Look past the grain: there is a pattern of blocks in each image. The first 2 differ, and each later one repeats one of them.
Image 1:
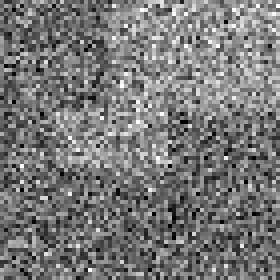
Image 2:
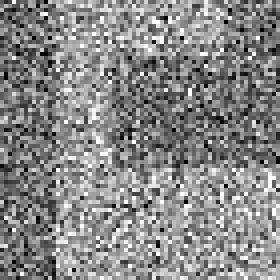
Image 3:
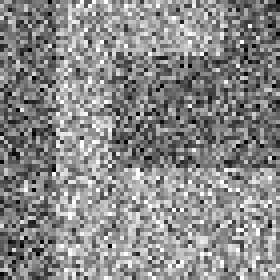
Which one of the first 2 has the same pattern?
2
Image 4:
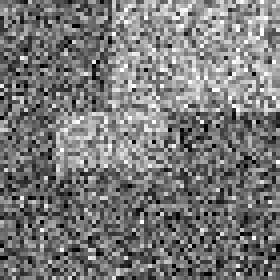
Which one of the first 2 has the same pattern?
1
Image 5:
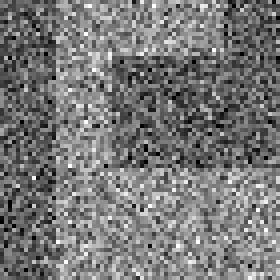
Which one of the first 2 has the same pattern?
2
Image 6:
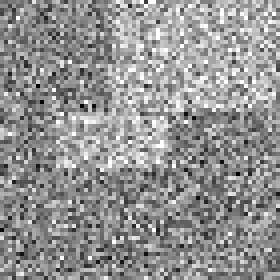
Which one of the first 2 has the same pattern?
1
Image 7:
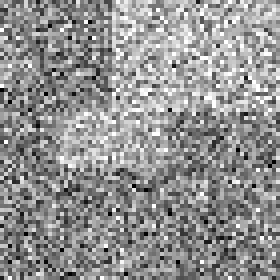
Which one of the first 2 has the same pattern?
1
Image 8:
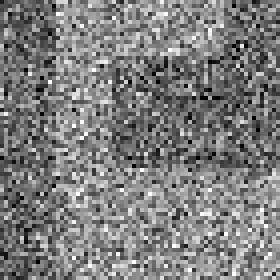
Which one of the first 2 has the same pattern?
2
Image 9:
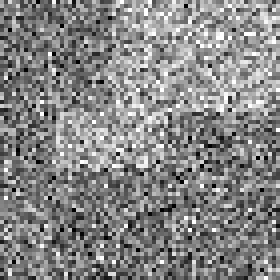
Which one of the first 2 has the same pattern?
1
